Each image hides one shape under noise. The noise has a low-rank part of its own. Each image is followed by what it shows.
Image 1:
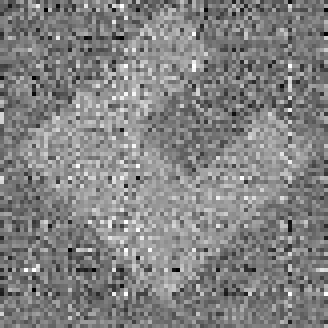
square with a notch
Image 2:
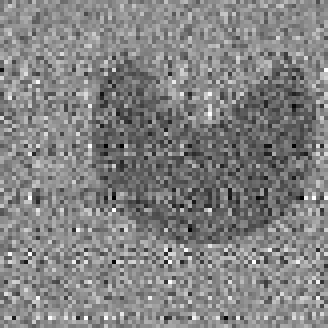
disc with a wedge cut out
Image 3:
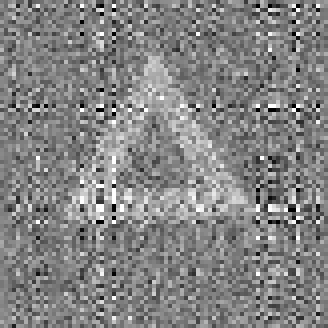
triangle frame
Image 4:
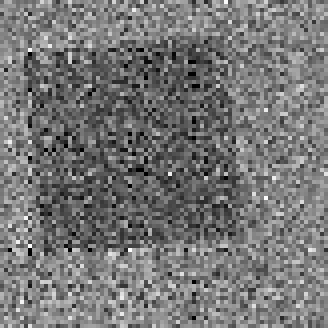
square
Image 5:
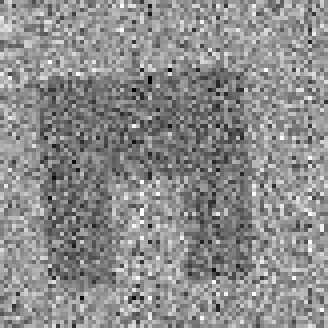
square with a notch
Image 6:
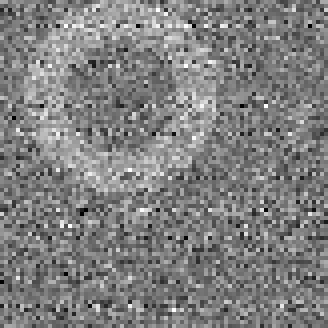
ring
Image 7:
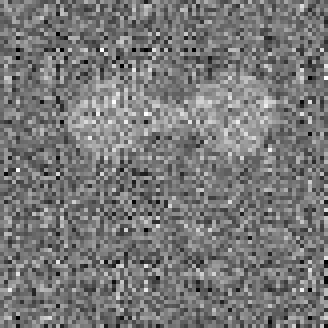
dumbbell
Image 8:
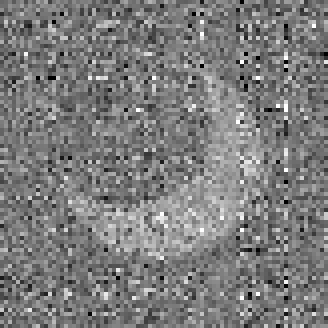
crescent
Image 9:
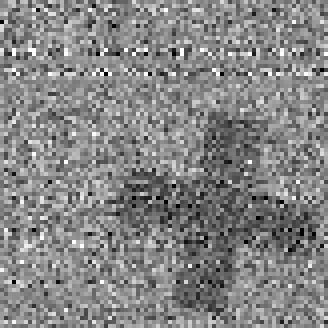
cross
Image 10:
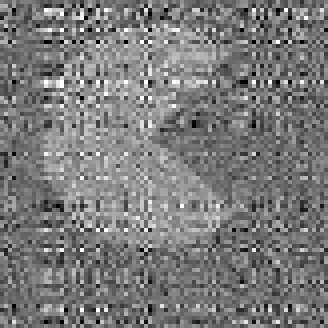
disc with a wedge cut out
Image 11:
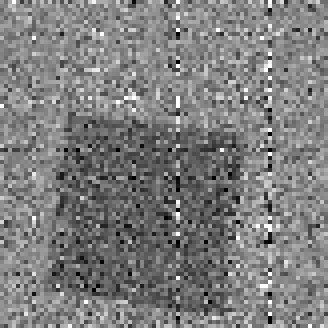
square
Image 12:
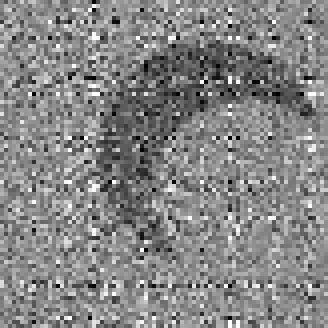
crescent
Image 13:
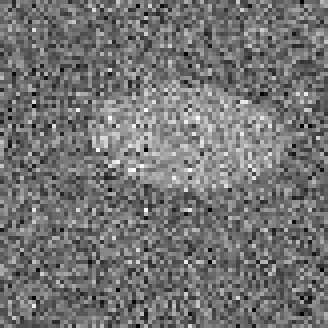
ellipse
